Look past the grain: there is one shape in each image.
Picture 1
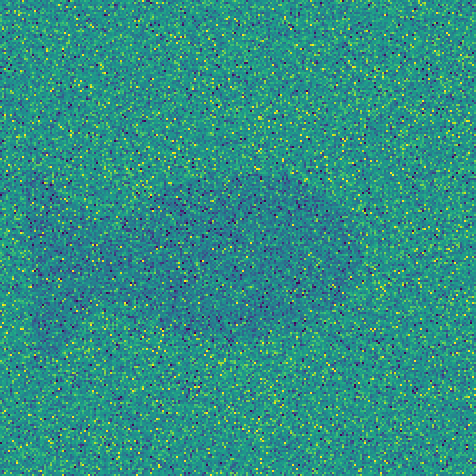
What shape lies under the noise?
fish
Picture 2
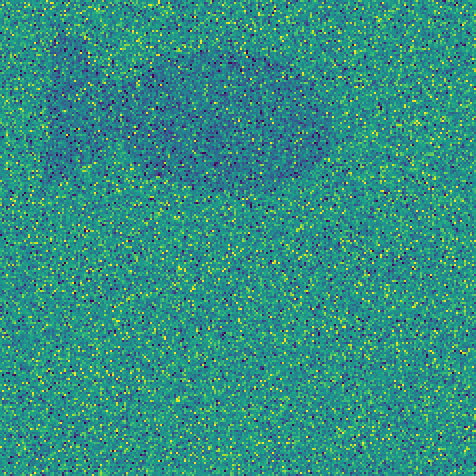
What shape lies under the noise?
fish
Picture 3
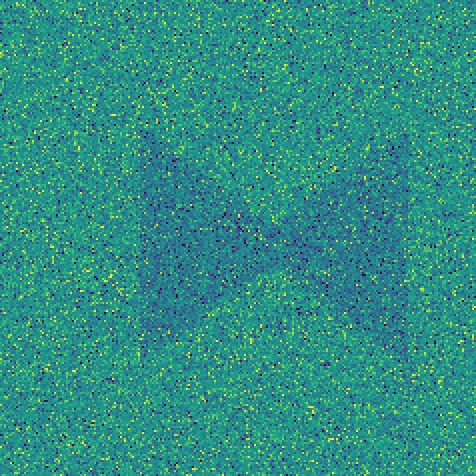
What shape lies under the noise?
bow tie
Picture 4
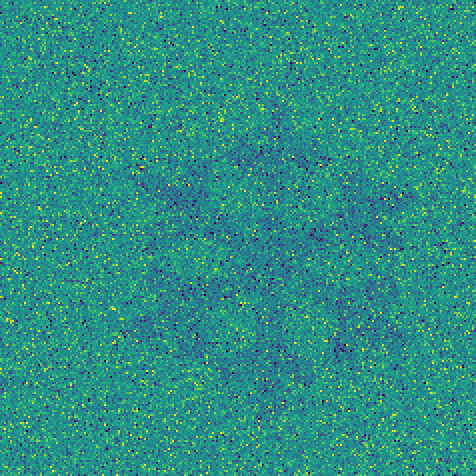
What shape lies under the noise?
snowflake
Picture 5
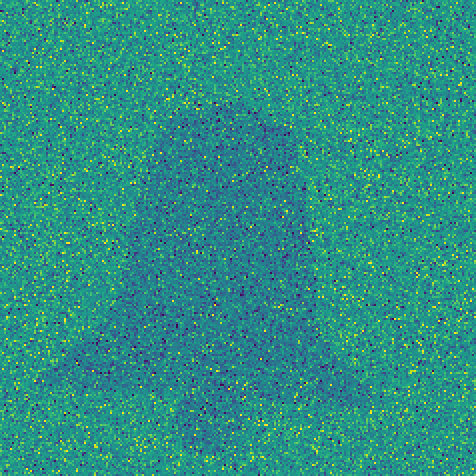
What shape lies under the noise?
bell
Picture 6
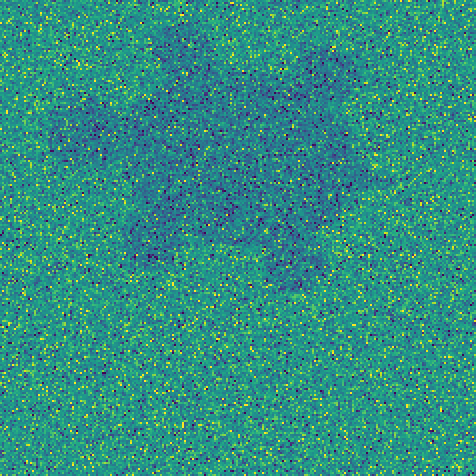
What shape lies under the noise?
turtle
